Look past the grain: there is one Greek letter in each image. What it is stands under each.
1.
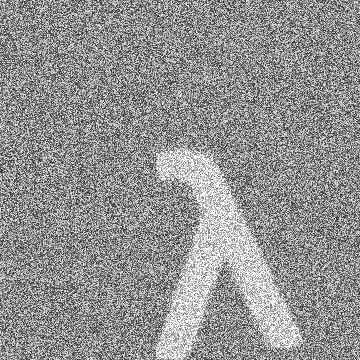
light lambda
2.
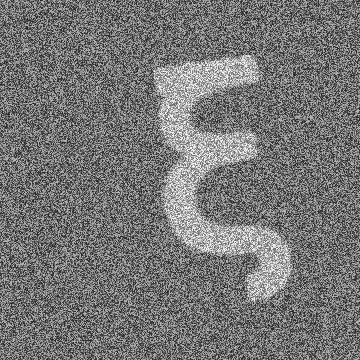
light xi
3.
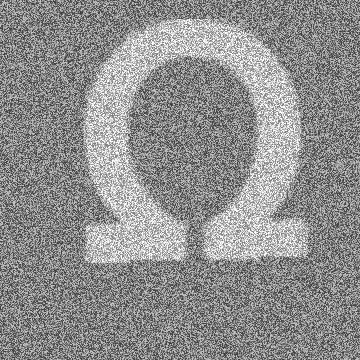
light omega
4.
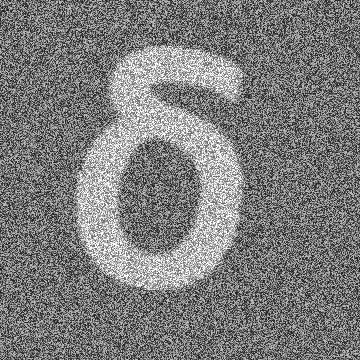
light delta
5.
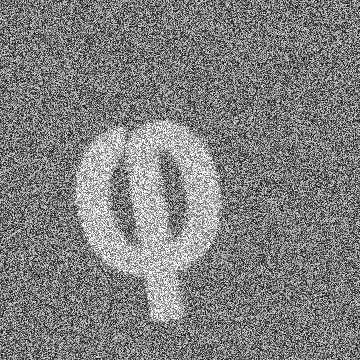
light phi
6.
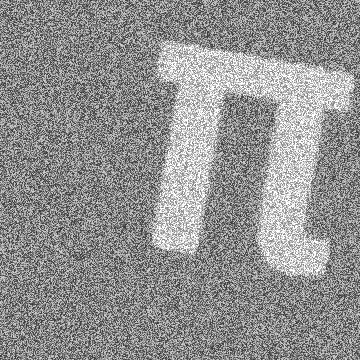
light pi
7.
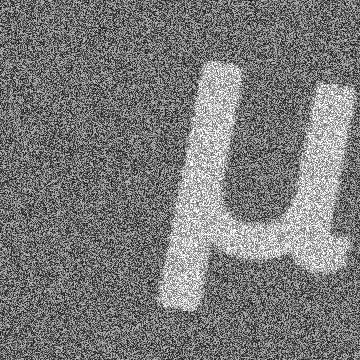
light mu
